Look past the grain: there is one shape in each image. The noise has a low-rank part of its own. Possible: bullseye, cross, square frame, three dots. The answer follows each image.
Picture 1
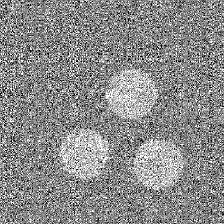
three dots
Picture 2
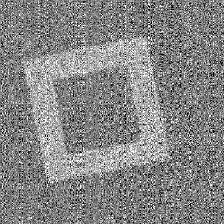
square frame
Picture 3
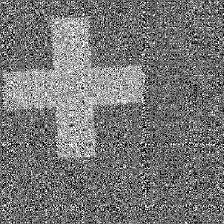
cross
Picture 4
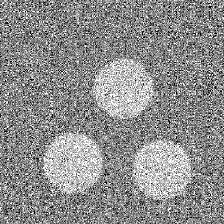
three dots
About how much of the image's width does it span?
two thirds
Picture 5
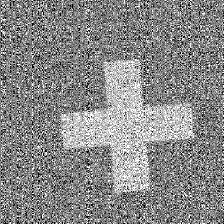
cross
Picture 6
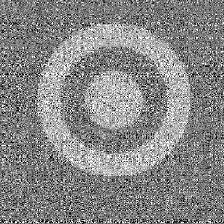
bullseye
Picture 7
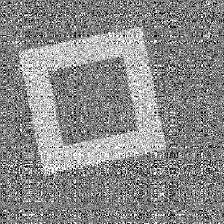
square frame
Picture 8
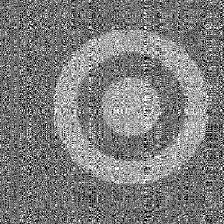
bullseye
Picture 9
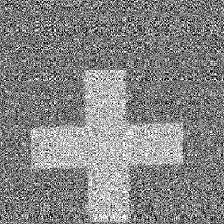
cross
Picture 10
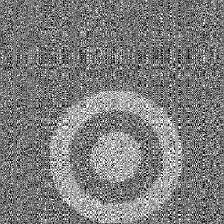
bullseye
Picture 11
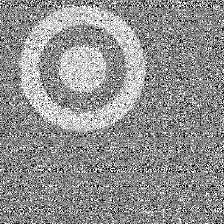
bullseye
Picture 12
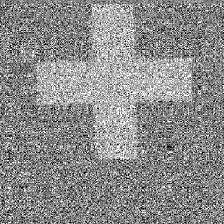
cross
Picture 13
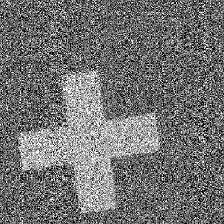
cross
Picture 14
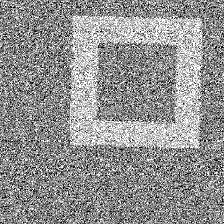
square frame
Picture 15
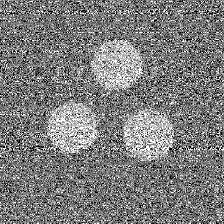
three dots
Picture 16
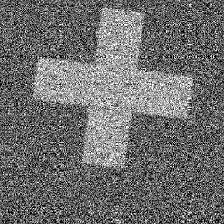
cross
